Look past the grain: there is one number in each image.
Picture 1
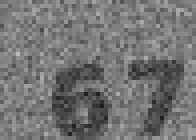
67
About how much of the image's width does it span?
two thirds
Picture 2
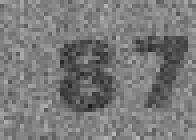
87
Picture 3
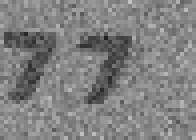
77
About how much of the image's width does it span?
two thirds
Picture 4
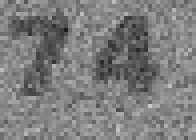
74
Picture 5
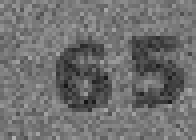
65
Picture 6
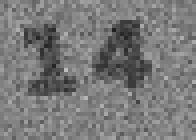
14
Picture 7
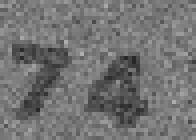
74
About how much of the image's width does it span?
two thirds
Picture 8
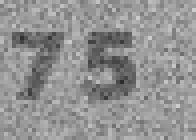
75
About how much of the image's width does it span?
two thirds
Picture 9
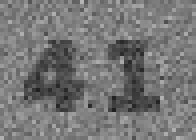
41
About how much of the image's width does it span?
two thirds
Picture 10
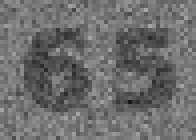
65
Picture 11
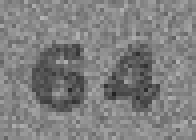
64
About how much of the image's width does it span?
two thirds
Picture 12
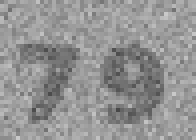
79
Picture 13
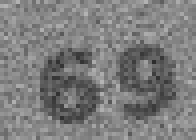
69
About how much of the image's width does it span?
two thirds
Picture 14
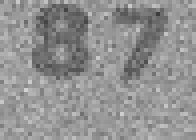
87
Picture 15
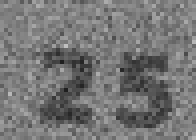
25
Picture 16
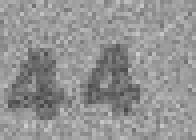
44
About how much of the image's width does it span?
two thirds
